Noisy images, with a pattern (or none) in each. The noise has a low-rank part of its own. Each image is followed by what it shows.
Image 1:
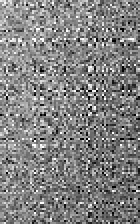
a smooth slope
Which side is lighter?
top left
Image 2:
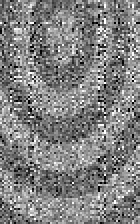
rings round one point
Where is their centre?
top middle
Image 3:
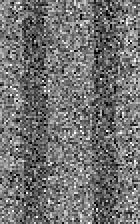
vertical stripes
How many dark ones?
2
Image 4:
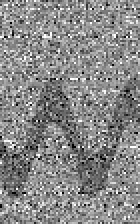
a wavy band
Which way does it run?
left to right
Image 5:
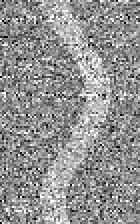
a wavy band
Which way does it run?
top to bottom
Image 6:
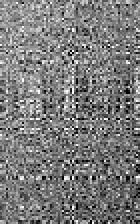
a smooth slope
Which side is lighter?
top left
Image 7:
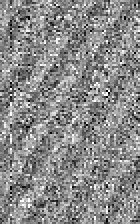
diagonal stripes
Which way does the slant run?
bottom left to top right
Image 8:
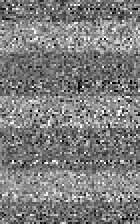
horizontal stripes
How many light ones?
3
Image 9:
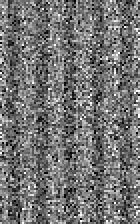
vertical stripes
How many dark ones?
5
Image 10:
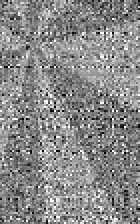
spokes from one point
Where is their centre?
top left
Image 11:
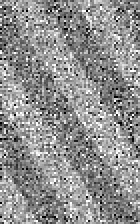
diagonal stripes
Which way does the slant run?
top left to bottom right
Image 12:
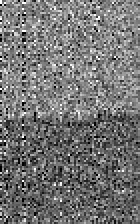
a sharp edge
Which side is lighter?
top
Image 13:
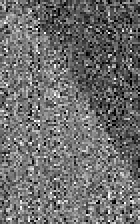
a sharp edge
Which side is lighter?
bottom left
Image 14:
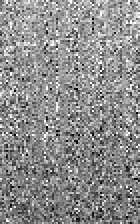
a smooth slope
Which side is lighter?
top
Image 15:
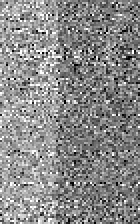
a sharp edge
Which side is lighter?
left
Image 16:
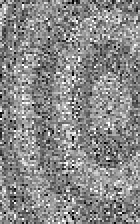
rings round one point
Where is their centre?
middle right
